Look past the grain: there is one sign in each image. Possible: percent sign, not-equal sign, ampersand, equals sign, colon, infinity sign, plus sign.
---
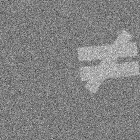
not-equal sign
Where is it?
middle right
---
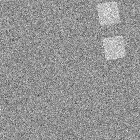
colon
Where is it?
top right
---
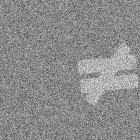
not-equal sign
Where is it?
middle right
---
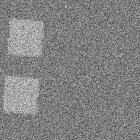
colon
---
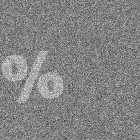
percent sign
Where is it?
middle left
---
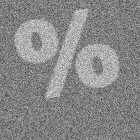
percent sign
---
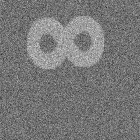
infinity sign
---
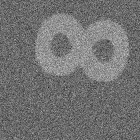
infinity sign
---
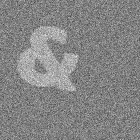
ampersand
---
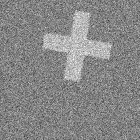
plus sign
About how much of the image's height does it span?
half
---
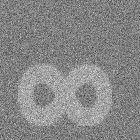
infinity sign
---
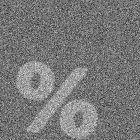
percent sign
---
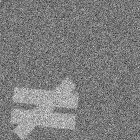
not-equal sign
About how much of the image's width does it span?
half
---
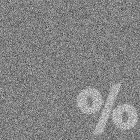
percent sign
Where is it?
bottom right
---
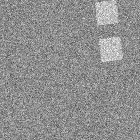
colon
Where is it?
top right
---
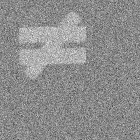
not-equal sign
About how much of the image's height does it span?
half
